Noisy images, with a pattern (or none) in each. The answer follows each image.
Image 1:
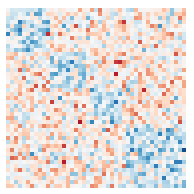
blocks along the diagonal
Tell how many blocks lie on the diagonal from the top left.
4
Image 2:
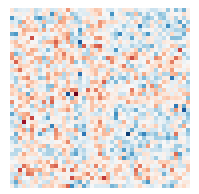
bands of rows crossing bands of columns
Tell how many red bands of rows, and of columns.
3 and 3
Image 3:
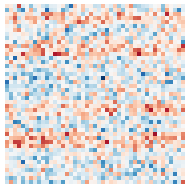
bands of rows
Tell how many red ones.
4
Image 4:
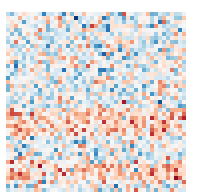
bands of rows
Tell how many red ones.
2
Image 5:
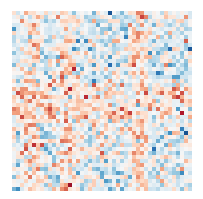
bands of rows crossing bands of columns
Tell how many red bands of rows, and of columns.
1 and 3
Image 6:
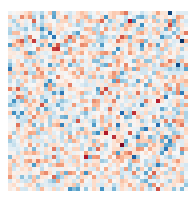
only noise
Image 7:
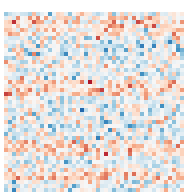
bands of rows
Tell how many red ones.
4
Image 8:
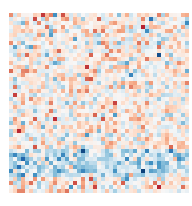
one band of rows
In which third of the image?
bottom
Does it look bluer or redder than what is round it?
bluer
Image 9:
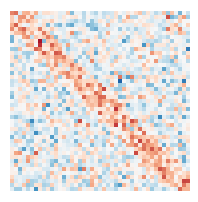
a diagonal band
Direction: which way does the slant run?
top left to bottom right
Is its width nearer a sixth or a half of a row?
a sixth
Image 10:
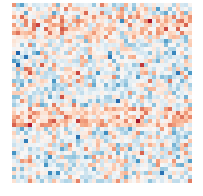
bands of rows
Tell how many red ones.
2
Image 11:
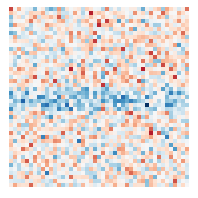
one band of rows
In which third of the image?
middle
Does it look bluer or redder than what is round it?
bluer
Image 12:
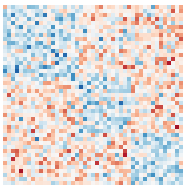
blocks along the diagonal
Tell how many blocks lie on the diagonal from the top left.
3
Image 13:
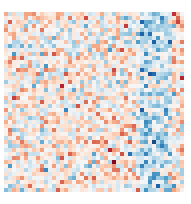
one band of columns
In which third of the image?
right
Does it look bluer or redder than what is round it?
bluer
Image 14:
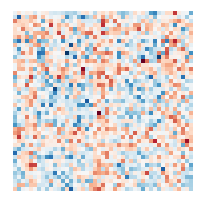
bands of rows crossing bands of columns
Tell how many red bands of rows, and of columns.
3 and 3
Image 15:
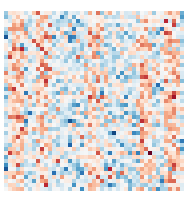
bands of columns
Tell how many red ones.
5
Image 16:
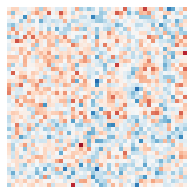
bands of rows crossing bands of columns
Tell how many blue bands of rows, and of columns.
3 and 3
